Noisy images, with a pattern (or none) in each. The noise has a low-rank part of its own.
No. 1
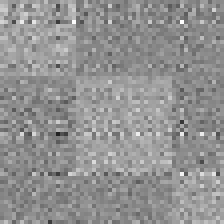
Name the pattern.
blocks along the diagonal
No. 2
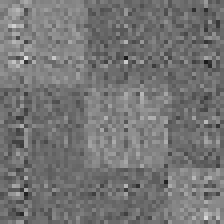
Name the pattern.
blocks along the diagonal
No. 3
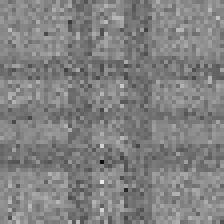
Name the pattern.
bands of rows crossing bands of columns
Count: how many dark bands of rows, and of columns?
3 and 2
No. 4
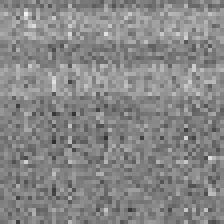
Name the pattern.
bands of rows
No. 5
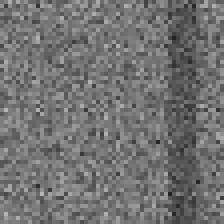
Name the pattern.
one band of columns
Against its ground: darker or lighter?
darker
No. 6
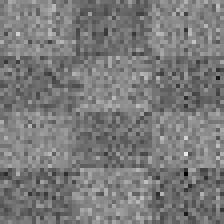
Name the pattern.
a checkerboard
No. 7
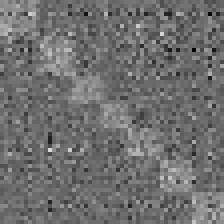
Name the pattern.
blocks along the diagonal
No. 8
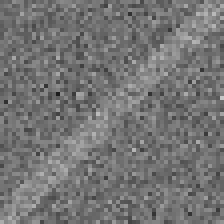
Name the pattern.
a diagonal band
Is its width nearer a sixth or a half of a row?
a sixth
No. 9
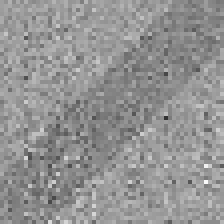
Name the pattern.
a diagonal band
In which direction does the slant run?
bottom left to top right
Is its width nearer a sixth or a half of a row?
a half
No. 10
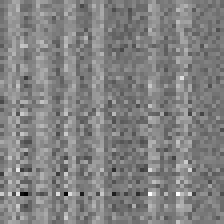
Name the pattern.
bands of columns
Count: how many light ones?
6
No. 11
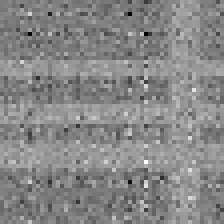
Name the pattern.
bands of rows crossing bands of columns
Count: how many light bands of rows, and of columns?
3 and 1
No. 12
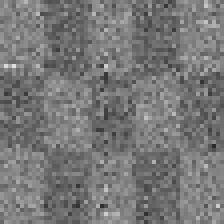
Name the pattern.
a checkerboard
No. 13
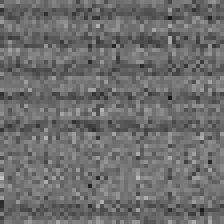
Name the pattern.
bands of rows
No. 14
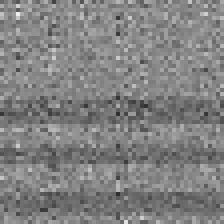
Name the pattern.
bands of rows
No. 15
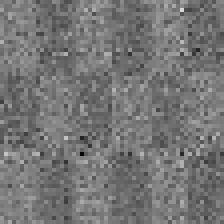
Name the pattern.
a checkerboard
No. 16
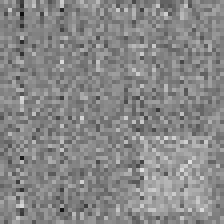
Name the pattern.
one block
